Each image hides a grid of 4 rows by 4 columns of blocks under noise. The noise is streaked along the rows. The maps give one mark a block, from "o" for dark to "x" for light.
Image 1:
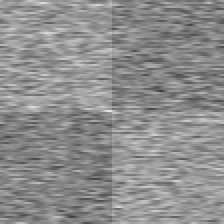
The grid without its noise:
x x o o
x x o o
o o x x
o o x x
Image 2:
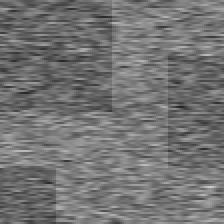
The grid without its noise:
o o x x
o o x o
x x x o
o x x x
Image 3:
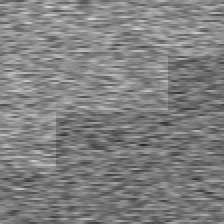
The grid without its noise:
x x x x
x x x o
x o o o
o o o o
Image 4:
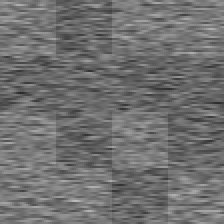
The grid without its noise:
x o x x
o o o o
x o x o
x x o x
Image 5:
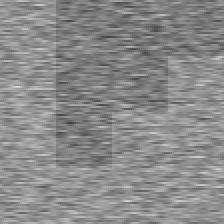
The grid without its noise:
x o o o
x o o x
x o x x
x x x x
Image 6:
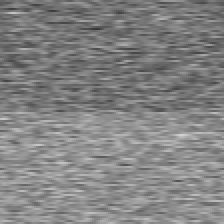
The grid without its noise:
o o o o
o o o o
x x x x
x x x x
